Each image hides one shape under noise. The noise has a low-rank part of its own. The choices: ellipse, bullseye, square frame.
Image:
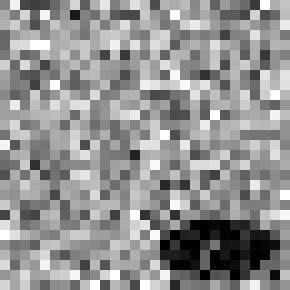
ellipse
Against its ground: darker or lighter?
darker
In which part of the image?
bottom right
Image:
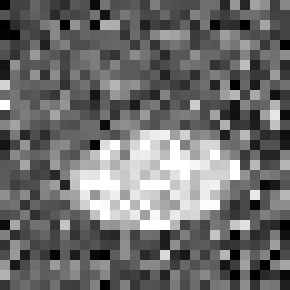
ellipse
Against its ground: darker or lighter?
lighter
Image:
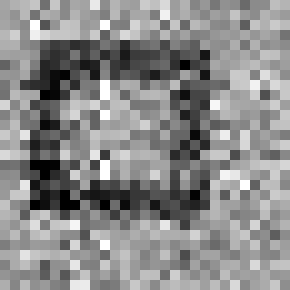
square frame
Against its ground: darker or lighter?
darker
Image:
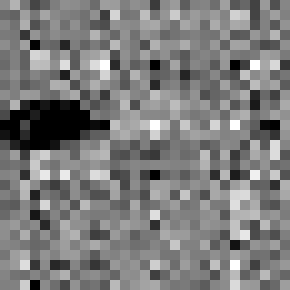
ellipse
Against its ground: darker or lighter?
darker
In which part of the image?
middle left
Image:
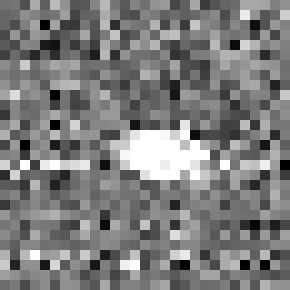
ellipse
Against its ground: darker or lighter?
lighter
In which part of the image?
centre
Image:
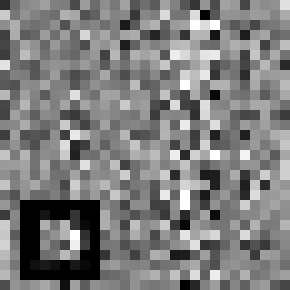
square frame
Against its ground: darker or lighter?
darker
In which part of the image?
bottom left
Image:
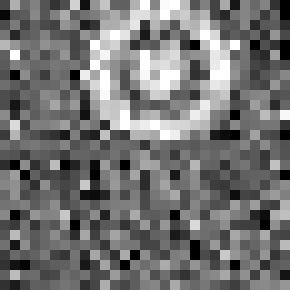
bullseye
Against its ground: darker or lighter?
lighter
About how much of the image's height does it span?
half
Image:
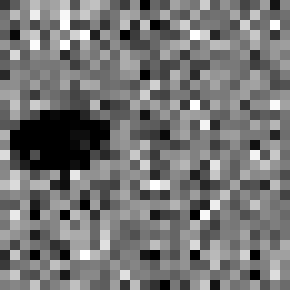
ellipse
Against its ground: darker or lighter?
darker
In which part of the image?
middle left
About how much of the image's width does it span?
a third
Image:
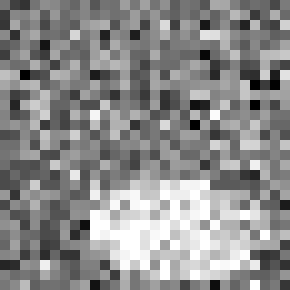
ellipse
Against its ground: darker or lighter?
lighter
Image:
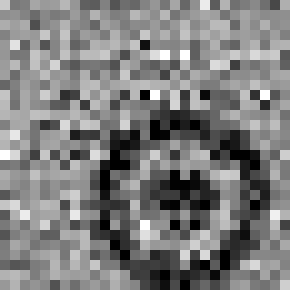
bullseye
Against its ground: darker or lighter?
darker
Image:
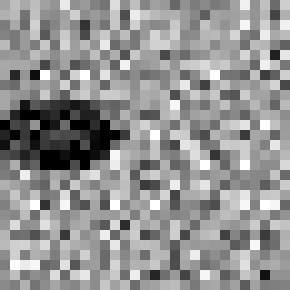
ellipse
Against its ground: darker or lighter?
darker
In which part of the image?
middle left
